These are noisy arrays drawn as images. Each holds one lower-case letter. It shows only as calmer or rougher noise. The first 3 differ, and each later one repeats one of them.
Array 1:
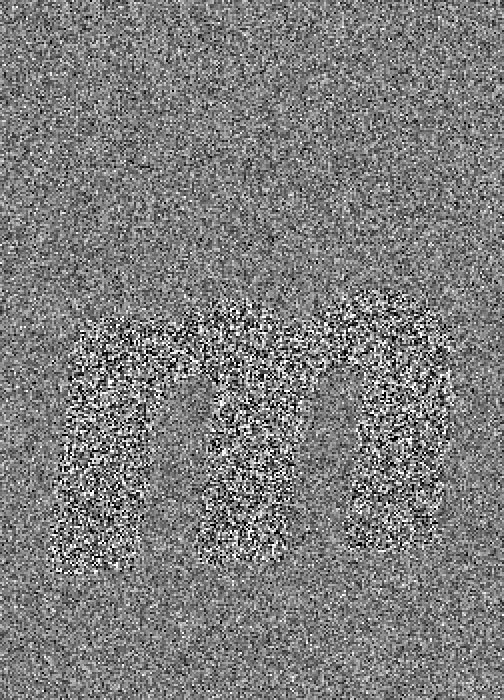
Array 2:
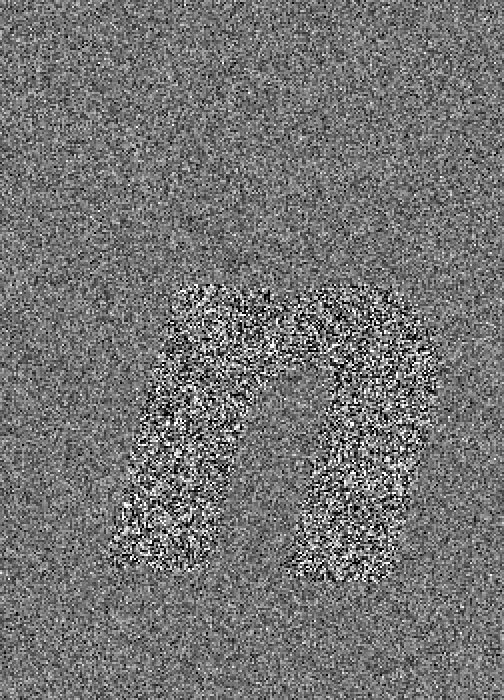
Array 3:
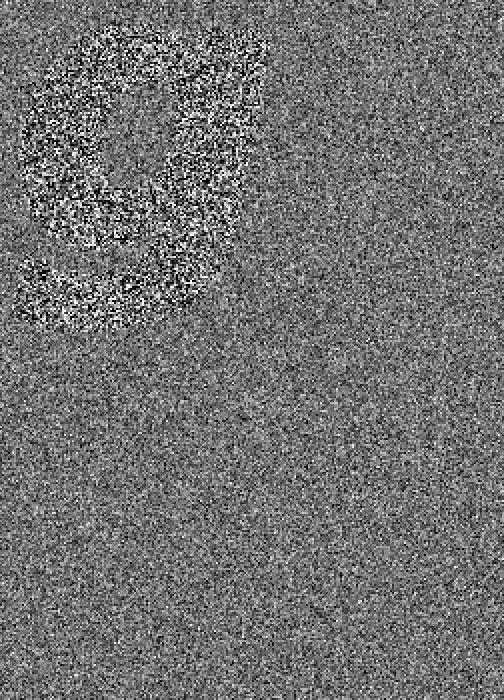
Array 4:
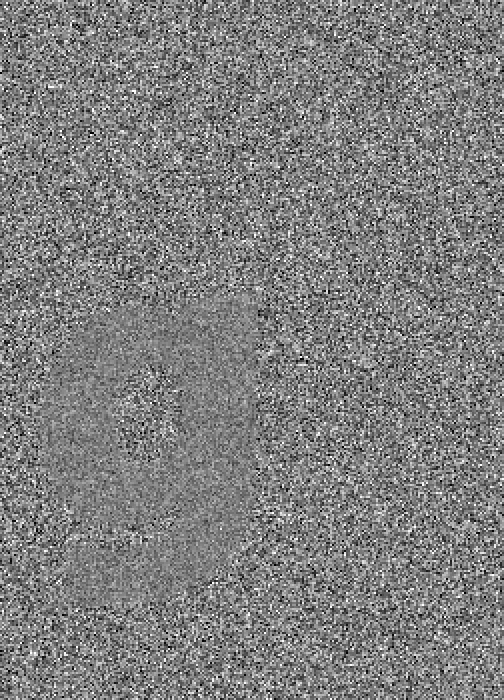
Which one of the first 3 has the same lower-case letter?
3
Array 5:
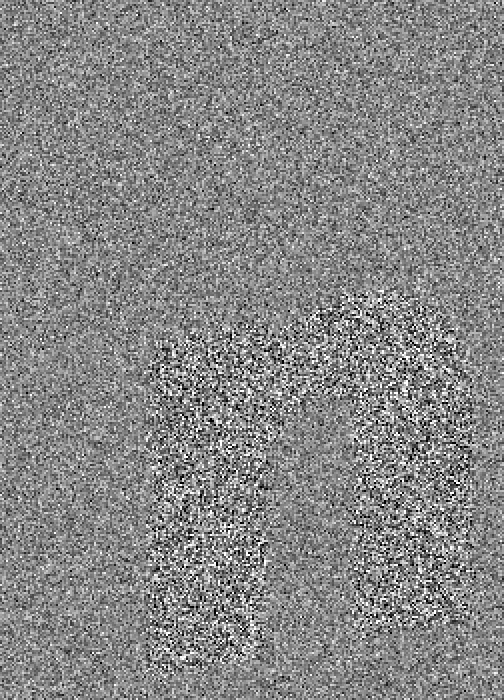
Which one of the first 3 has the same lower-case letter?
2
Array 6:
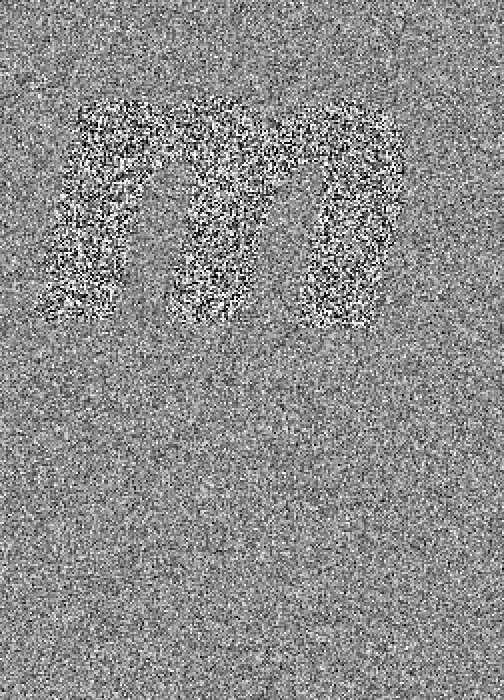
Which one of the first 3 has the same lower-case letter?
1
